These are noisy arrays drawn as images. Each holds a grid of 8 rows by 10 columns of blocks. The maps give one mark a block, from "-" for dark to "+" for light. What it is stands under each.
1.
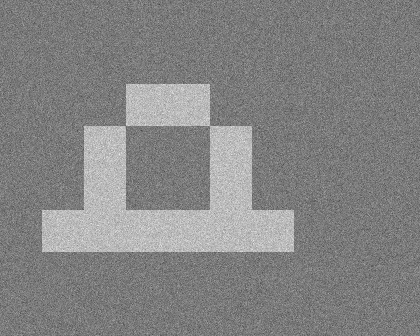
- - - - - - - - - -
- - - - - - - - - -
- - - + + - - - - -
- - + - - + - - - -
- - + - - + - - - -
- + + + + + + - - -
- - - - - - - - - -
- - - - - - - - - -
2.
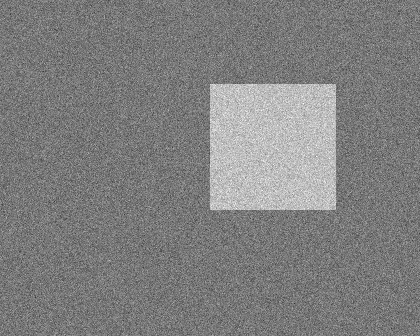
- - - - - - - - - -
- - - - - - - - - -
- - - - - + + + - -
- - - - - + + + - -
- - - - - + + + - -
- - - - - - - - - -
- - - - - - - - - -
- - - - - - - - - -
